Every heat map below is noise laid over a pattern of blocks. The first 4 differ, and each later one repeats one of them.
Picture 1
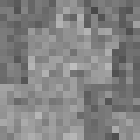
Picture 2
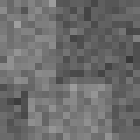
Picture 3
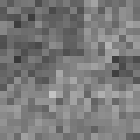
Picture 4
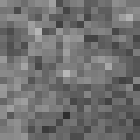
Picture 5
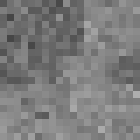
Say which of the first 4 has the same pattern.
3
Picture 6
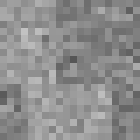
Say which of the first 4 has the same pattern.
2
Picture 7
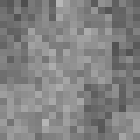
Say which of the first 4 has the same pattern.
1
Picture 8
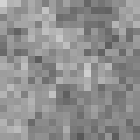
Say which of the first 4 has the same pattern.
4
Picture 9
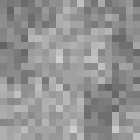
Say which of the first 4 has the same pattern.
1
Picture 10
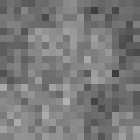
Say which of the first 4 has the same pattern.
1
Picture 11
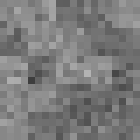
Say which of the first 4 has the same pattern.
4
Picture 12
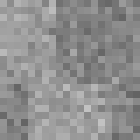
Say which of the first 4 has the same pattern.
2
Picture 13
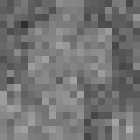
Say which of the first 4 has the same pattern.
1
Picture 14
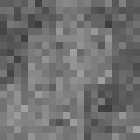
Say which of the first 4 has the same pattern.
1
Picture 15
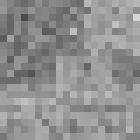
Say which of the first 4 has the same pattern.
3
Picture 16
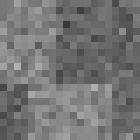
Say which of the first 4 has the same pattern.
2
